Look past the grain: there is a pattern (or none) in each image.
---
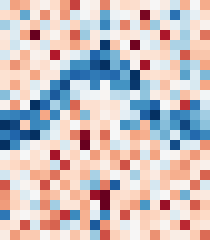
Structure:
a wavy band
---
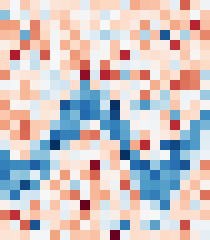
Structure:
a wavy band
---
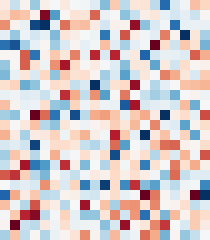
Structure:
only noise
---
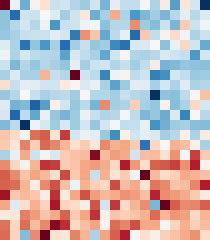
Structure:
a sharp edge
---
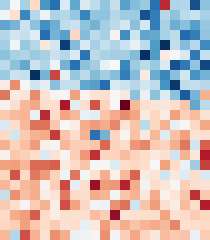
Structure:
a sharp edge
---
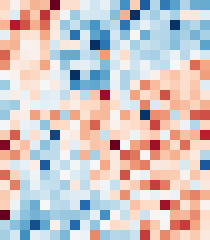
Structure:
spokes from one point
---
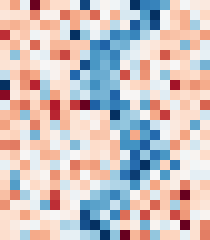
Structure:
a wavy band
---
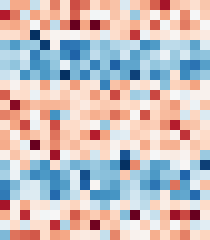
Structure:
horizontal stripes
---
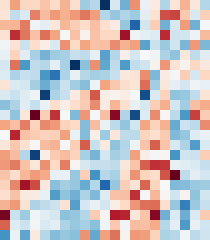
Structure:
spokes from one point
